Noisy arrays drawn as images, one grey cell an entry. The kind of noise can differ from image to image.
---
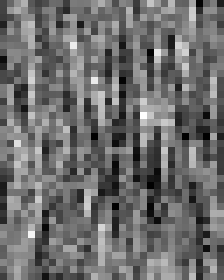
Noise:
streaked along the columns
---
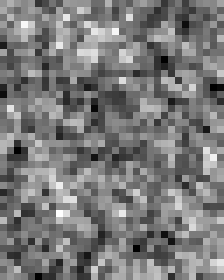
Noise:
blotchy
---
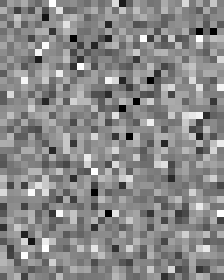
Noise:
heavy tails
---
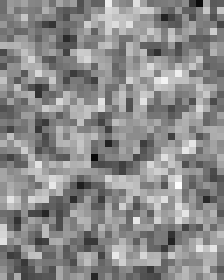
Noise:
blotchy
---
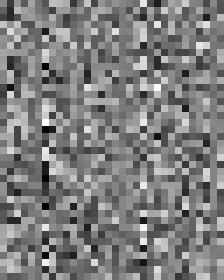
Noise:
columns of uneven size
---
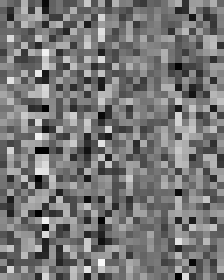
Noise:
columns of uneven size
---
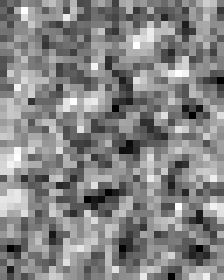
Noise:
blotchy
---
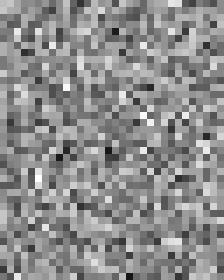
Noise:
independent entries
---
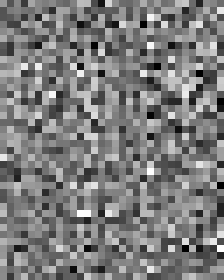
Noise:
low rank plus noise
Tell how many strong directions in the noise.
three or four
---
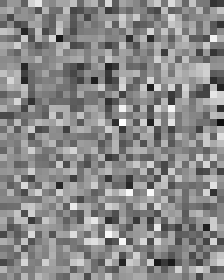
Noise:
low rank plus noise
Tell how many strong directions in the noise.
three or four
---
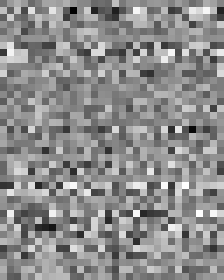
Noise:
rows of uneven size
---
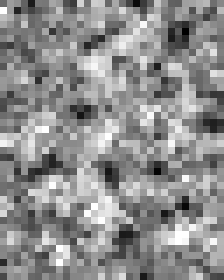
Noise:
blotchy
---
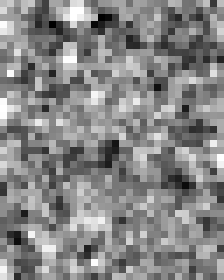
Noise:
blotchy
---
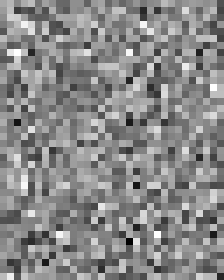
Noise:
low rank plus noise
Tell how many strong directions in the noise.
five to eight
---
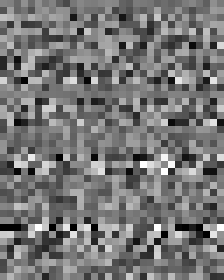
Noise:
rows of uneven size
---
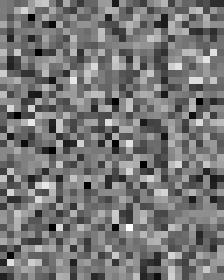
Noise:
low rank plus noise
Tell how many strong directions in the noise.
three or four
